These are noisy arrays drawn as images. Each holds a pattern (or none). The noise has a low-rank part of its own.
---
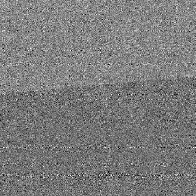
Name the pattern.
a sharp edge
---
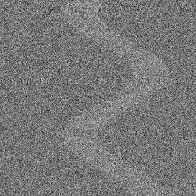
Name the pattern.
a wavy band
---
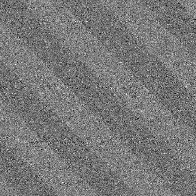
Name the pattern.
diagonal stripes
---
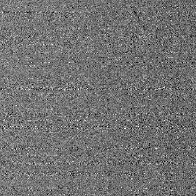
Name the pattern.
a smooth slope
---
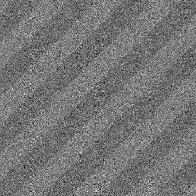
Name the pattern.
diagonal stripes
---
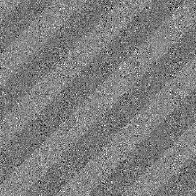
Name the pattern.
diagonal stripes
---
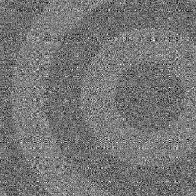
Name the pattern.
rings round one point
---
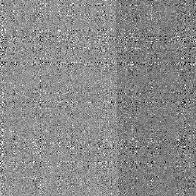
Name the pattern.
a sharp edge
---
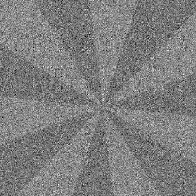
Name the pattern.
spokes from one point
